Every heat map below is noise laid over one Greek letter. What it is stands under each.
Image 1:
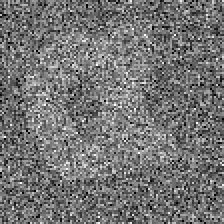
alpha
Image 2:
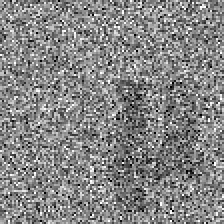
mu
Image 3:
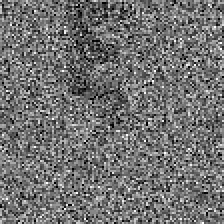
xi
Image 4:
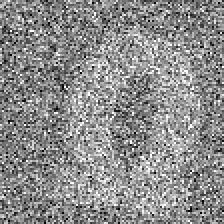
omega
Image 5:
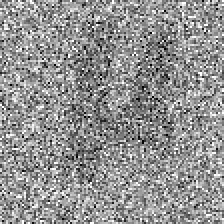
mu
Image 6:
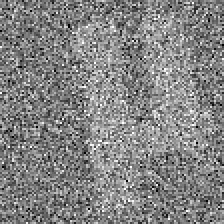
mu
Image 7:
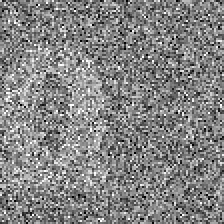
omega
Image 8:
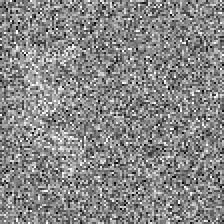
xi
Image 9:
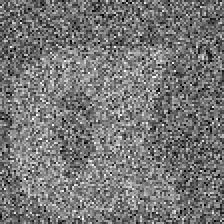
alpha
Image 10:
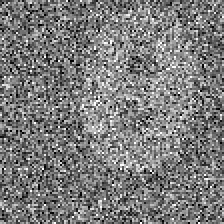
theta
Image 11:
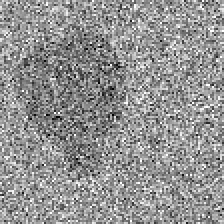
phi
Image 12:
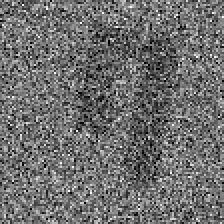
eta
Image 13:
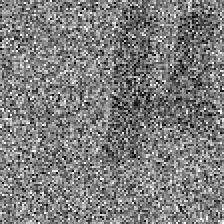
mu
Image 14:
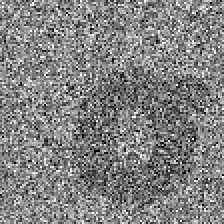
sigma
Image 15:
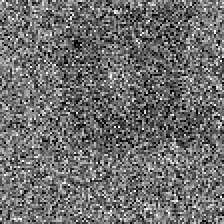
alpha
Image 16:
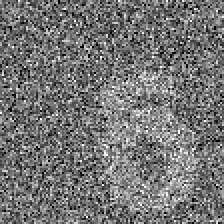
delta
